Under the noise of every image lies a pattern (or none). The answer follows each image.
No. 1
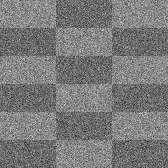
a checkerboard
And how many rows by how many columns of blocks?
6 by 3
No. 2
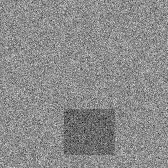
one block
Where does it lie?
bottom middle
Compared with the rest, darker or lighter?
darker
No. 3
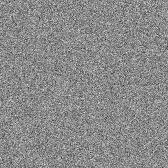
only noise
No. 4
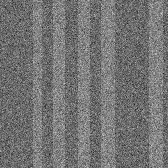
bands of columns
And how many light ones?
5
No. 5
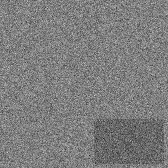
one block
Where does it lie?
bottom right
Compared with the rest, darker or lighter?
darker
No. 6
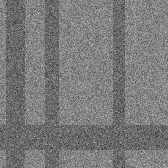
bands of rows crossing bands of columns
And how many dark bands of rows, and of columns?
1 and 3
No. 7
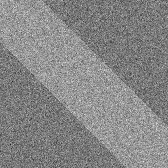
a diagonal band
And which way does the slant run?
top left to bottom right
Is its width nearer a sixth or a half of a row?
a half
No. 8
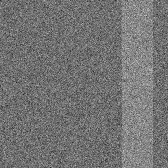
one band of columns
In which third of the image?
right
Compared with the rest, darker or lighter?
lighter
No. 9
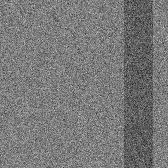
one band of columns
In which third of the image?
right
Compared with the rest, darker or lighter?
darker
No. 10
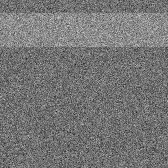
one band of rows
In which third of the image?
top
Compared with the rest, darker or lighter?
lighter
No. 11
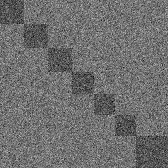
blocks along the diagonal
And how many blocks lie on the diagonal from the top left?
7
